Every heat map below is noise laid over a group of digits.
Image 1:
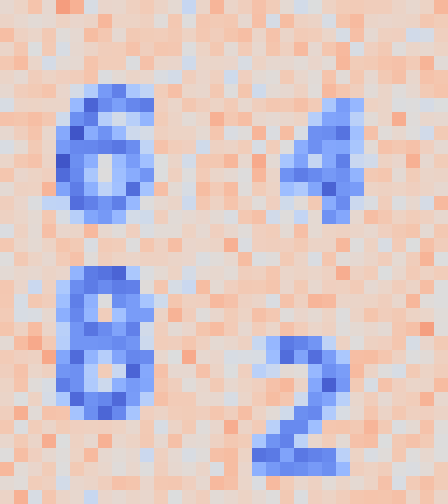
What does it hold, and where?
top left: 6; top right: 4; bottom left: 8; bottom right: 2
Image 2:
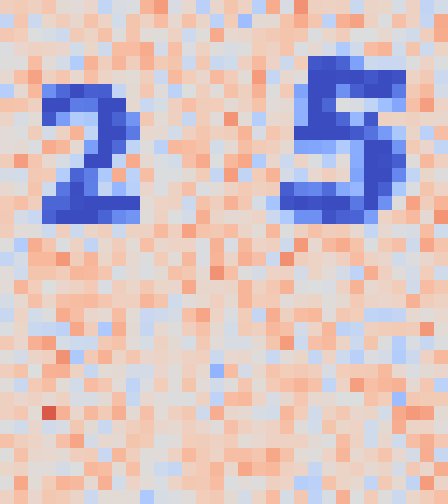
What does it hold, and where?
top left: 2; top right: 5
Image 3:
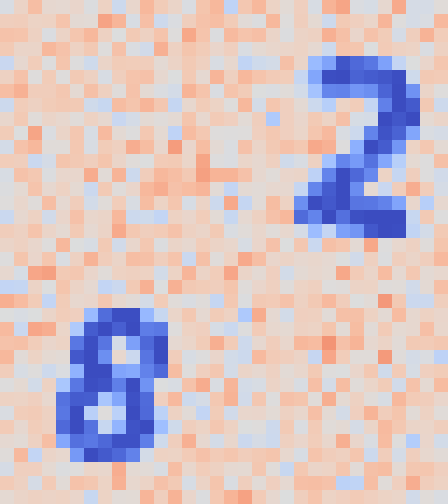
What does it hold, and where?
top right: 2; bottom left: 8
